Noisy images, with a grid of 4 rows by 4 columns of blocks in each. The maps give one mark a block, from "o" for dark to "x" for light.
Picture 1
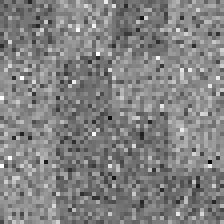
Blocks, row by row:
o x o x
x o x x
x o o x
x o o o
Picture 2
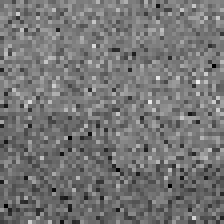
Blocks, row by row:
x x x x
x x x x
o o x x
o o o o
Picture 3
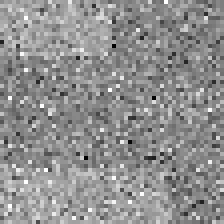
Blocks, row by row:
x x o o
o o o o
o o o o
x x x o
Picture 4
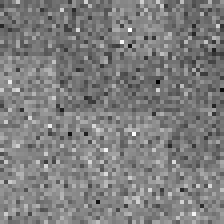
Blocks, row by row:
o o x o
x o o o
x x x o
x x x x
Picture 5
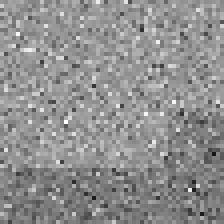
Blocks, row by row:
x x x x
x x x x
x x x o
o o o o
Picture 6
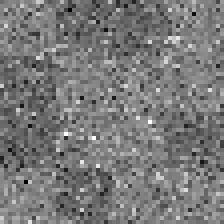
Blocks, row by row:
x o o x
o x x x
o x x o
x o x x
